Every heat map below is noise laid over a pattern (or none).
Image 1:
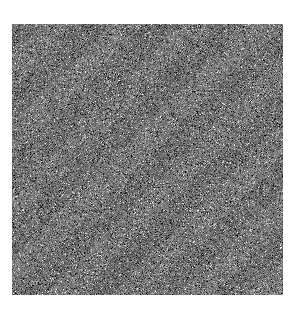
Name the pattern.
diagonal stripes
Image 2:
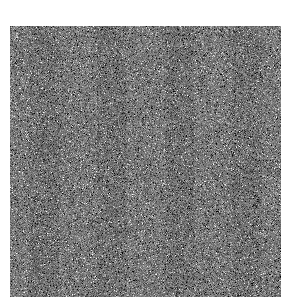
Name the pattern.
vertical stripes
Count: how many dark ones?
4
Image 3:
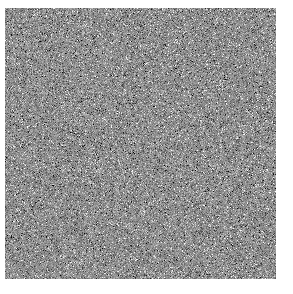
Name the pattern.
only noise
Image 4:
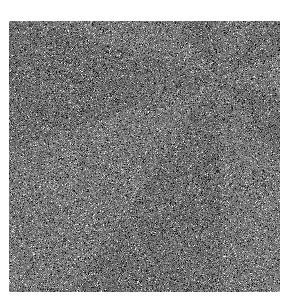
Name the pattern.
spokes from one point
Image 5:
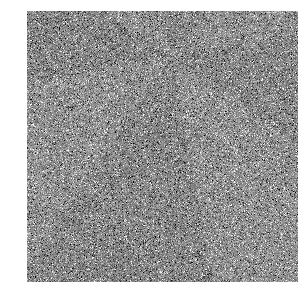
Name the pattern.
spokes from one point
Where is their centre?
top middle
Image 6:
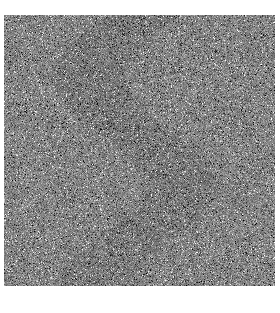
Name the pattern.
a wavy band
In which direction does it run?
top to bottom
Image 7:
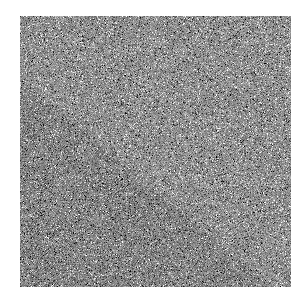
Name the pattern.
a sharp edge
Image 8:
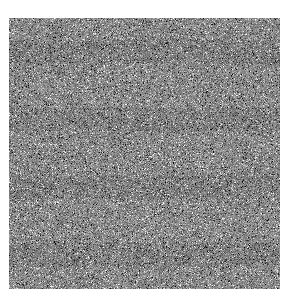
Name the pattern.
horizontal stripes
